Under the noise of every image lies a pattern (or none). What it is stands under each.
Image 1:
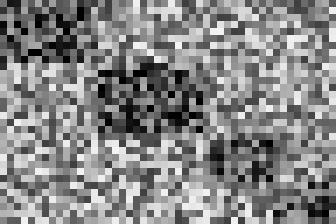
blocks along the diagonal
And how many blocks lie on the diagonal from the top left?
4
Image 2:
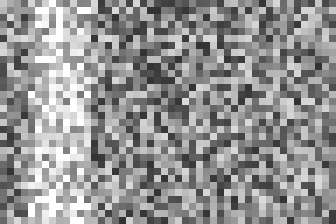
one band of columns
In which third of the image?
left
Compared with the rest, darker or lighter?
lighter
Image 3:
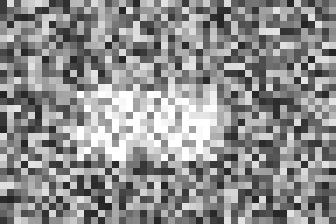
one block
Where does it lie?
centre
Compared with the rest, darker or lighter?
lighter
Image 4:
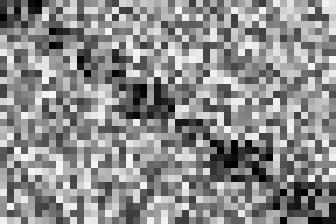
blocks along the diagonal
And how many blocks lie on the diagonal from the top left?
7
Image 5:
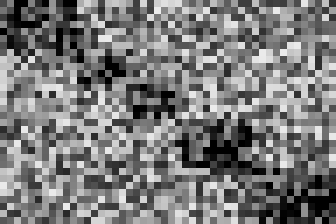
blocks along the diagonal
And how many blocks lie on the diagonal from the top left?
5
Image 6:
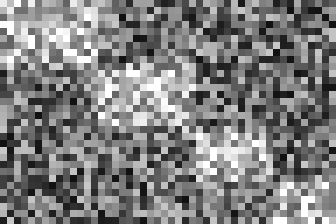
blocks along the diagonal
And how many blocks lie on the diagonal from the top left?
4
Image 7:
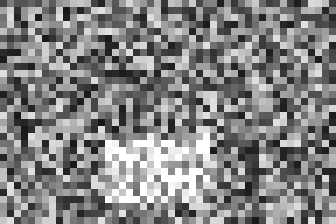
one block
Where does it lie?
bottom middle
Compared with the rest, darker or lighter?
lighter
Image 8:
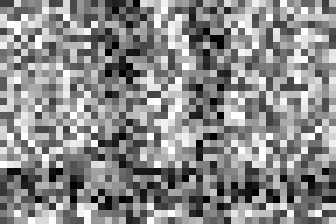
bands of rows crossing bands of columns
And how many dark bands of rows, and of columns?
1 and 2
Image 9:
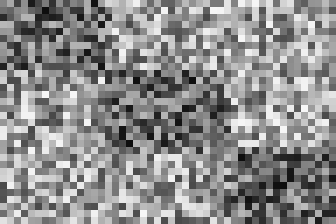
blocks along the diagonal
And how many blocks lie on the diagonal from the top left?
3
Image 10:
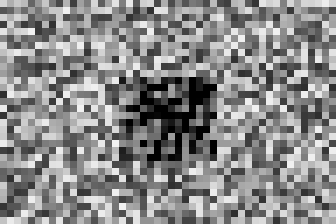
one block
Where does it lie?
centre
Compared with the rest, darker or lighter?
darker
